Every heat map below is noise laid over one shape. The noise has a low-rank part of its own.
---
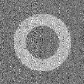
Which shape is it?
ring
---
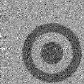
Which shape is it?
bullseye
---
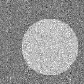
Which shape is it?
disc
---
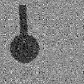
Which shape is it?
lollipop
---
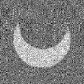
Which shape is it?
crescent
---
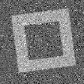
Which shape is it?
square frame
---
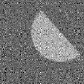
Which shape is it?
half disc
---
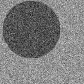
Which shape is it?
disc
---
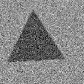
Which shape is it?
triangle
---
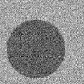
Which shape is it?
disc
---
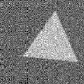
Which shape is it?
triangle
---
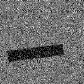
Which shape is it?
bar
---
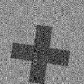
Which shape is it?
cross
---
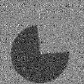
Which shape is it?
disc with a wedge cut out
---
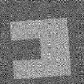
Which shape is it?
square with a notch
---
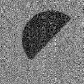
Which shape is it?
half disc
